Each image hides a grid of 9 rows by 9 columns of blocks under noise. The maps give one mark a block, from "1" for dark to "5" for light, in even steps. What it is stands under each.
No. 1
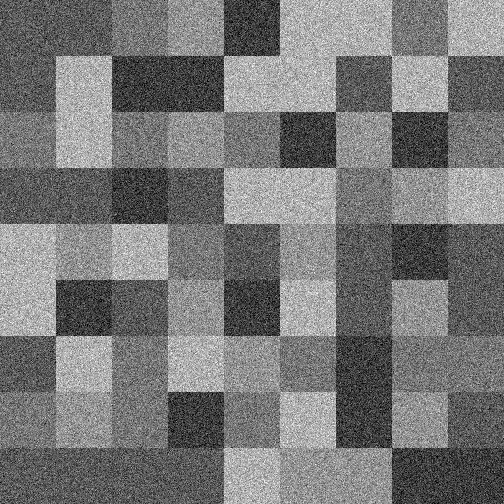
2 2 3 4 1 5 5 3 5
2 5 1 1 5 5 2 5 2
3 5 3 4 3 1 4 1 3
2 2 1 2 5 5 3 4 5
5 4 5 3 2 4 2 1 2
5 1 2 4 1 5 2 4 2
2 5 3 5 4 3 1 3 3
3 4 3 1 3 5 1 4 2
2 2 2 2 5 4 4 1 1
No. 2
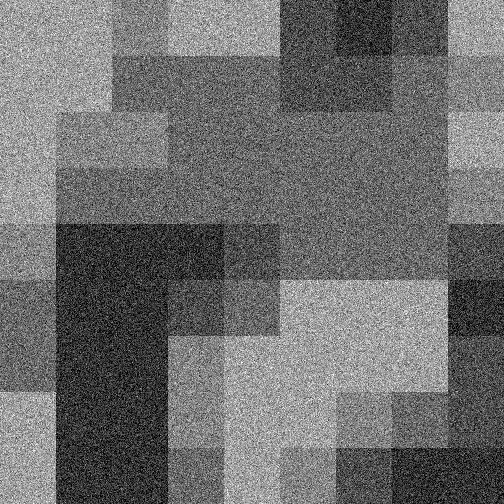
5 5 4 5 5 2 1 2 5
5 5 3 3 3 2 2 3 4
5 4 4 3 3 3 3 3 5
5 3 3 3 3 3 3 3 4
4 1 1 1 2 3 3 3 2
3 1 1 2 3 5 5 5 1
3 1 1 4 5 5 5 5 2
5 1 1 4 5 5 4 3 2
5 1 1 3 5 4 2 1 1
